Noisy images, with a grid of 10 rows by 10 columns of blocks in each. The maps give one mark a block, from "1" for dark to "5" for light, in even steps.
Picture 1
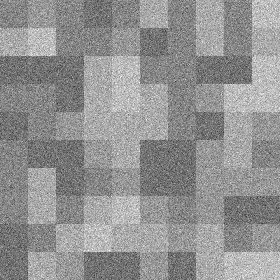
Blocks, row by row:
2 3 2 1 2 4 2 4 2 5
4 5 2 2 3 1 2 4 2 4
1 1 1 4 5 2 2 1 1 5
2 2 1 4 5 4 2 3 5 5
1 2 3 4 4 4 2 1 4 3
2 1 1 3 4 1 1 3 4 2
2 4 1 2 3 1 1 3 3 3
2 4 2 4 5 3 2 3 1 1
1 2 4 5 4 4 3 4 2 3
1 4 3 1 1 3 1 4 5 5
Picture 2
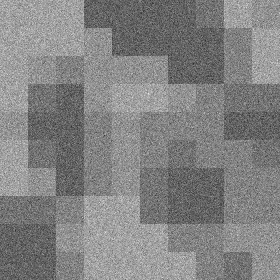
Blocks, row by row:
5 5 5 1 1 1 1 2 5 4
5 5 5 4 1 1 1 1 3 5
5 4 3 4 4 4 1 1 3 5
5 2 1 4 5 5 4 3 2 2
4 1 1 3 4 3 3 3 1 1
5 2 1 3 4 3 2 3 3 2
5 4 1 3 4 2 1 1 3 3
2 2 3 5 5 2 1 1 3 3
1 1 4 5 5 5 3 3 4 4
1 1 3 5 5 5 5 3 2 4
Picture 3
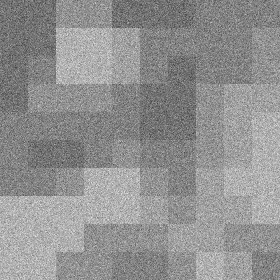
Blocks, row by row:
1 1 3 3 1 1 1 2 2 2
1 1 5 5 4 2 2 2 2 3
1 2 5 5 4 2 1 2 2 3
1 3 3 3 2 1 1 3 4 4
2 2 2 2 2 1 1 3 4 5
2 1 1 2 3 2 2 3 4 5
2 2 3 5 5 3 2 4 5 5
5 5 5 5 5 4 3 4 4 5
5 5 5 3 3 3 4 4 3 3
5 5 3 3 2 2 3 5 4 2
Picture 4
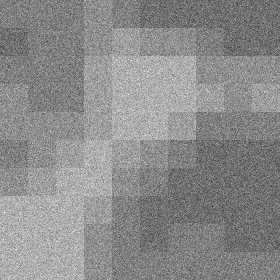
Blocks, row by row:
2 2 2 3 2 1 1 1 1 1
1 2 2 3 4 3 3 2 1 1
2 2 2 4 5 5 5 3 3 3
3 2 2 4 5 5 5 4 3 4
3 3 3 4 5 5 4 2 2 2
2 3 4 5 4 3 2 1 1 1
3 4 5 5 3 2 1 1 1 1
5 5 5 4 2 1 1 1 1 1
5 5 5 3 2 1 2 2 1 1
5 5 5 3 2 2 2 2 2 2
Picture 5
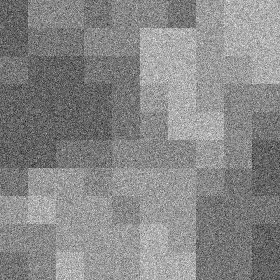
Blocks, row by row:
1 3 3 2 3 3 2 4 5 5
1 2 2 3 3 5 5 4 5 5
2 1 1 2 2 5 5 4 4 5
1 1 1 1 2 4 5 4 3 3
1 1 1 1 2 3 5 5 3 2
1 1 2 2 3 3 3 4 3 1
2 4 4 3 4 4 4 3 2 1
4 5 4 4 3 4 4 2 2 2
3 3 4 4 4 5 4 2 2 1
2 3 5 4 4 5 5 2 2 1
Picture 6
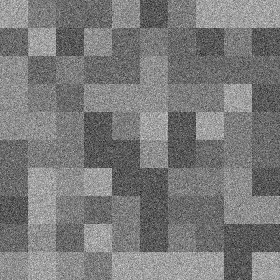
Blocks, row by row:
5 3 2 2 4 1 3 5 5 5
2 5 1 4 2 3 2 1 3 1
4 2 3 2 2 4 2 2 2 2
4 3 2 4 4 4 3 3 5 1
4 4 3 1 3 5 1 5 3 2
2 3 3 1 1 4 1 2 3 2
2 5 4 5 1 1 3 3 4 1
1 5 3 2 3 1 2 2 4 4
2 4 2 5 3 1 3 2 1 1
4 5 4 3 5 5 5 5 1 5
